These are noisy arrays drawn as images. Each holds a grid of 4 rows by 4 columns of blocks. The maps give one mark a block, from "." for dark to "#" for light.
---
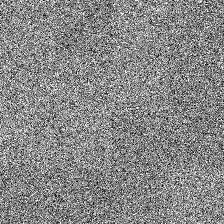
#.#.
###.
##..
...#
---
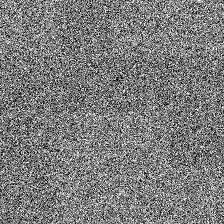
#.##
....
.##.
.###
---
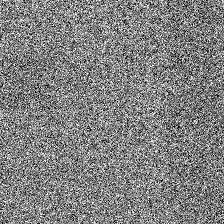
###.
.##.
###.
###.
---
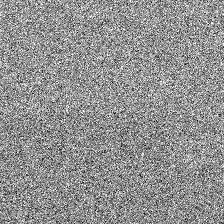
####
####
...#
....
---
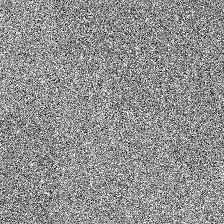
#...
##..
.##.
.###
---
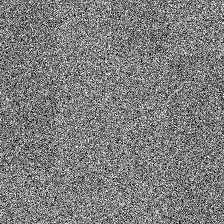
.#.#
.##.
.##.
###.
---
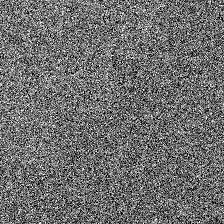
###.
##..
#...
....
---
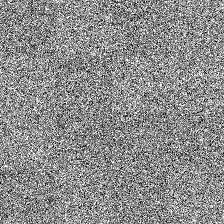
.#.#
#.##
#...
.#.#
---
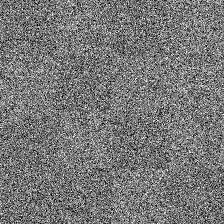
.#.#
#.##
.#.#
..#.
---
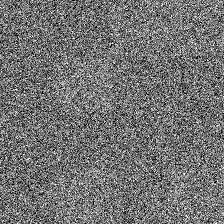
..##
.#..
....
.#.#
